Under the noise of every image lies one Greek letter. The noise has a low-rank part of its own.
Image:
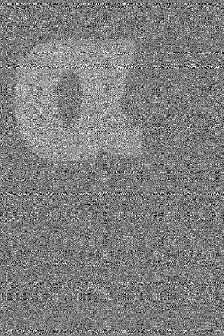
light alpha
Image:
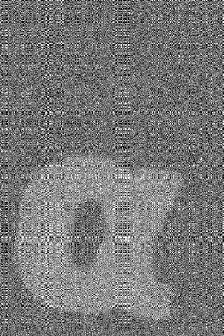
light alpha
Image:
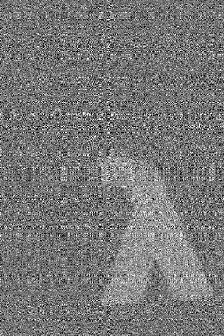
light lambda
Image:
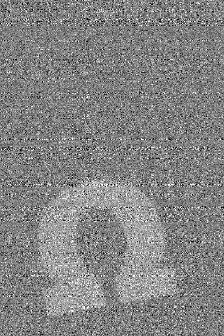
light omega
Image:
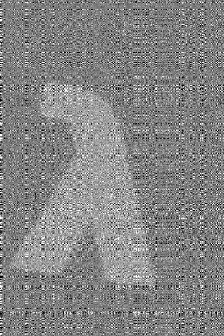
light lambda
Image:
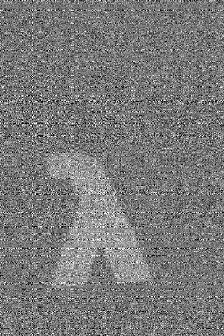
light lambda
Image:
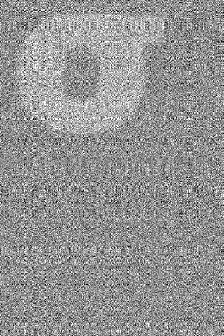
light sigma
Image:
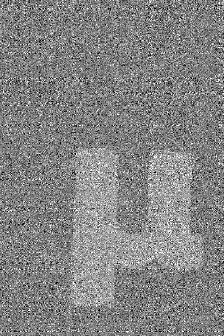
light mu
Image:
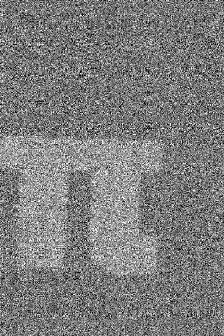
light pi
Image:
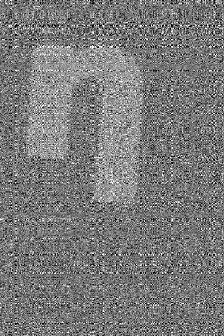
light eta
